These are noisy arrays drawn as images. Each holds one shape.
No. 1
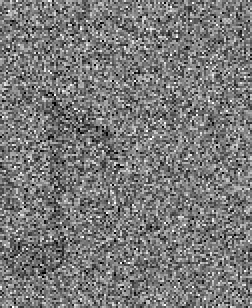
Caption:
dark musical note
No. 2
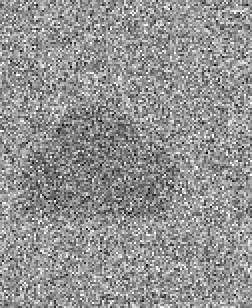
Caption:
dark cloud
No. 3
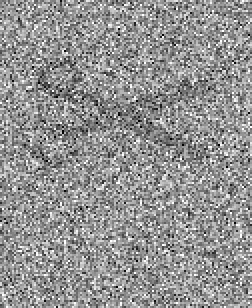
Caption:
dark pair of scissors
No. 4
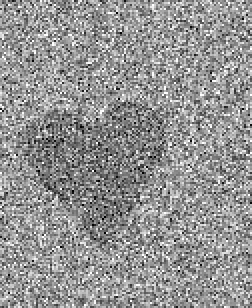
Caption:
dark heart
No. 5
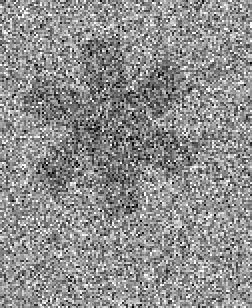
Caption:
dark asterisk
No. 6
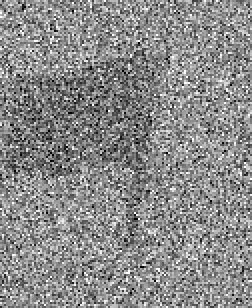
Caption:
dark flag
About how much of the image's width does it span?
two thirds
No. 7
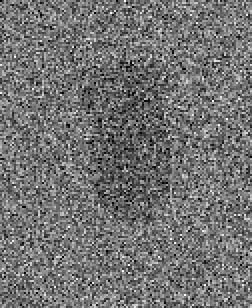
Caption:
dark footprint
